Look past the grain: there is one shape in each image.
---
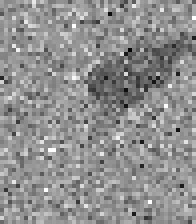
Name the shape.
bottle
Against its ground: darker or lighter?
darker
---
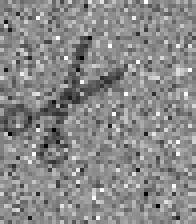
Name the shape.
pair of scissors
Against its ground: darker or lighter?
darker
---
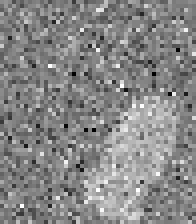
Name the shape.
footprint
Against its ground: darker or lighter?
lighter
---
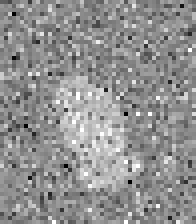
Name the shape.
footprint
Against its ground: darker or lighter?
lighter
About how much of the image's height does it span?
half
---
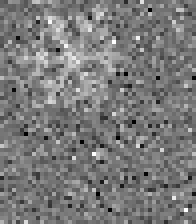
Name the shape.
snowflake
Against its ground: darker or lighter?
lighter
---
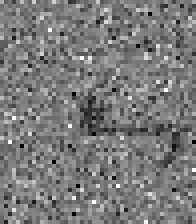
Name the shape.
musical note
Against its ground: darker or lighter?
darker
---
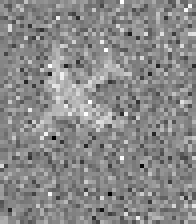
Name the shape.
airplane
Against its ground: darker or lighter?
lighter
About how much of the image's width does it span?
half
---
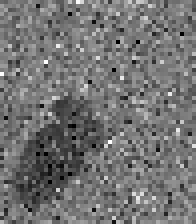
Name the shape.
footprint
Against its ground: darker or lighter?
darker
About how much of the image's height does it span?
half
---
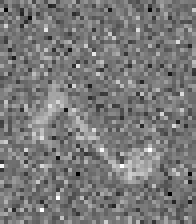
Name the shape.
musical note
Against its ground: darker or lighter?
lighter
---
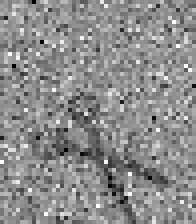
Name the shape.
pair of scissors
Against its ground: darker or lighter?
darker
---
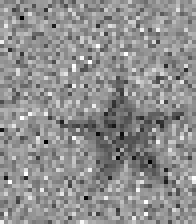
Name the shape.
star
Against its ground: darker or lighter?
darker
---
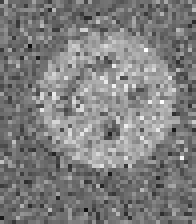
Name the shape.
smiling face
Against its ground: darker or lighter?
lighter
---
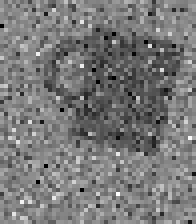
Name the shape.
cup
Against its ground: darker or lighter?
darker
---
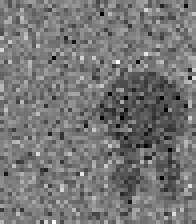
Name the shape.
rabbit's head
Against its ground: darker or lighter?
darker
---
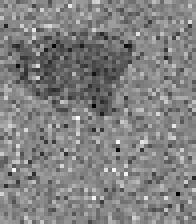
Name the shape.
chess knight
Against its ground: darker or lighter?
darker
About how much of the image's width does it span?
two thirds
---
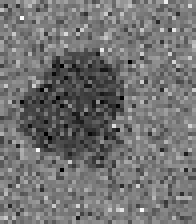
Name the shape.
apple
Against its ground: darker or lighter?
darker
